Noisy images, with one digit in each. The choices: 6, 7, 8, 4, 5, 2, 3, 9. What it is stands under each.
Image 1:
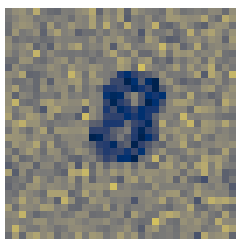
dark 8, centre
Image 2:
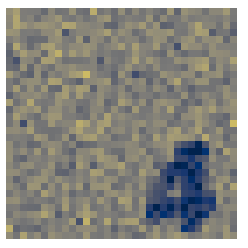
dark 4, bottom right
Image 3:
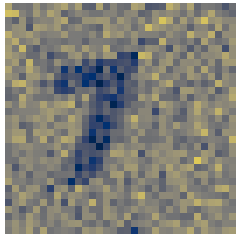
dark 7
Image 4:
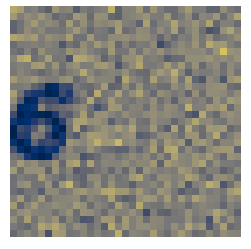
dark 6, middle left
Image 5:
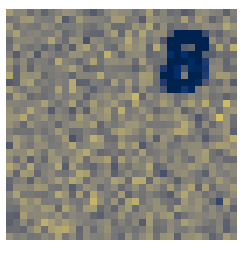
dark 8, top right
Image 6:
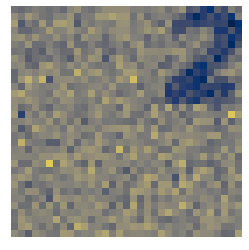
dark 2, top right
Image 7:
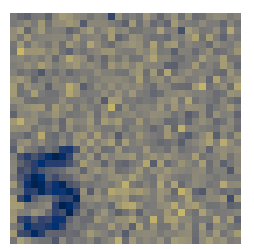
dark 5, bottom left
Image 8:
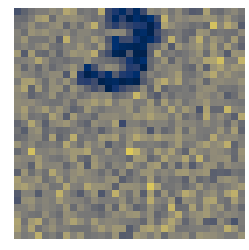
dark 3, top middle
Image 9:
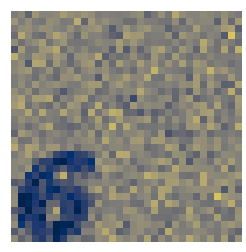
dark 6, bottom left
